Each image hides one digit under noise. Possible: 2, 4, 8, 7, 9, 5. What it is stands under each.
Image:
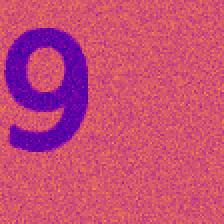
9
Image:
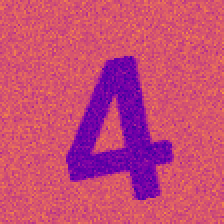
4
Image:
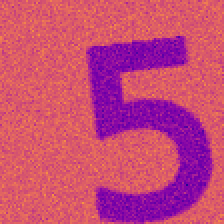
5
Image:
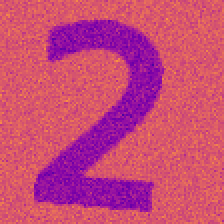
2
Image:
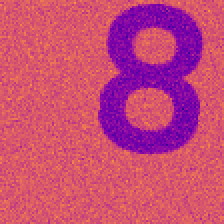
8
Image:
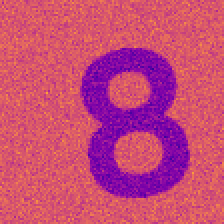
8
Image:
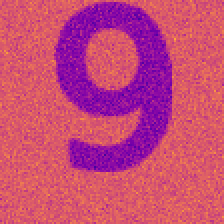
9
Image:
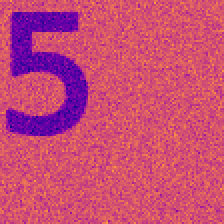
5
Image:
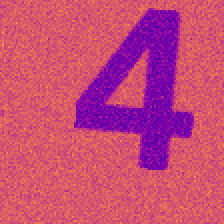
4
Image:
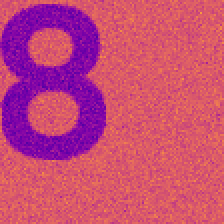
8
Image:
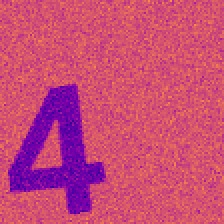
4
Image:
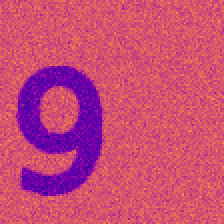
9
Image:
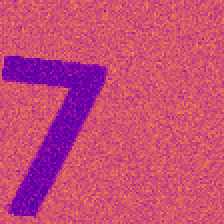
7
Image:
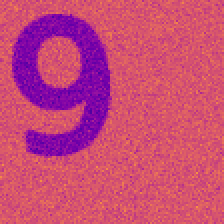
9
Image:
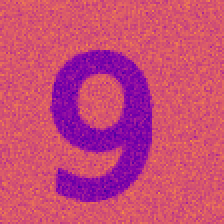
9
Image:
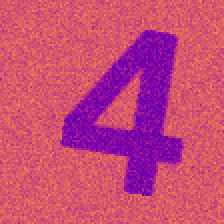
4
